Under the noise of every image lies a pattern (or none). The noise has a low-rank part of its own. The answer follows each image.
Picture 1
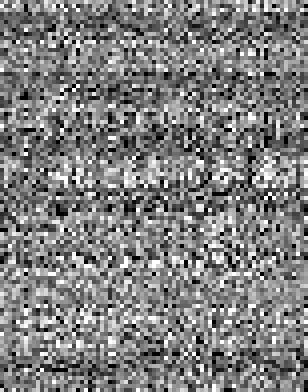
bands of rows
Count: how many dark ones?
5
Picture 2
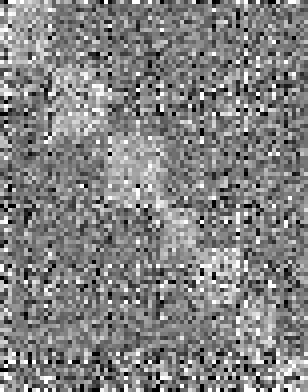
blocks along the diagonal
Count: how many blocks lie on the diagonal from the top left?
7
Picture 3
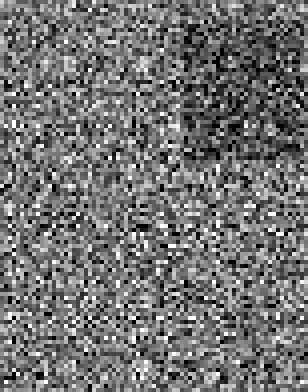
one block
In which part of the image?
top right
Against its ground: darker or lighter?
darker
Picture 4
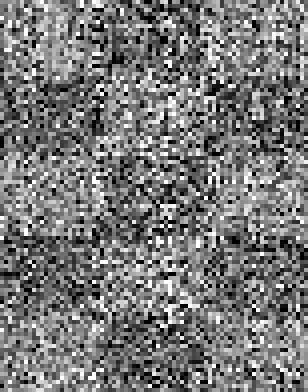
a checkerboard
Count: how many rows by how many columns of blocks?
5 by 3
